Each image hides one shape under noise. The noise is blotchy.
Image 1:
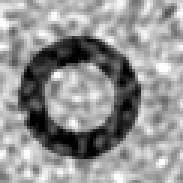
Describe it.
dark ring
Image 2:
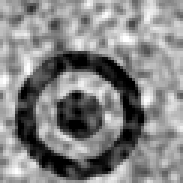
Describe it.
dark bullseye
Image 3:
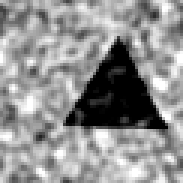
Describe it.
dark triangle
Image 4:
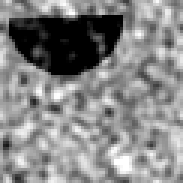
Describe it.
dark half disc
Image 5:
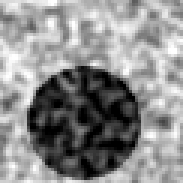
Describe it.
dark disc
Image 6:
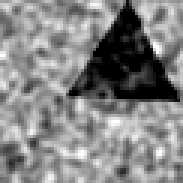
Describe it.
dark triangle
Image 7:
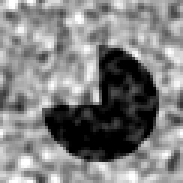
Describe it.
dark disc with a wedge cut out
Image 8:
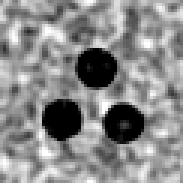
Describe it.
dark three dots
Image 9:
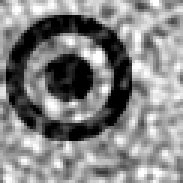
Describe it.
dark bullseye
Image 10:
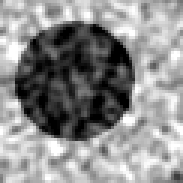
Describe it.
dark disc
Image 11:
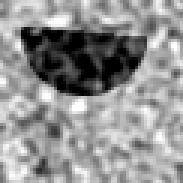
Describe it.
dark half disc
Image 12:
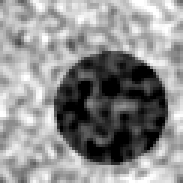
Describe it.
dark disc
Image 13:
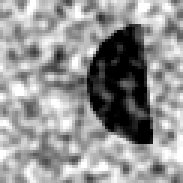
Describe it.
dark half disc
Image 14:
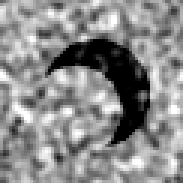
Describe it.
dark crescent
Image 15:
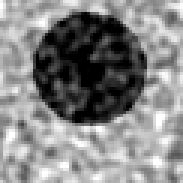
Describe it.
dark disc
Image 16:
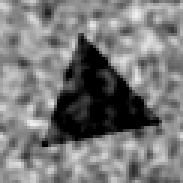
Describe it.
dark triangle
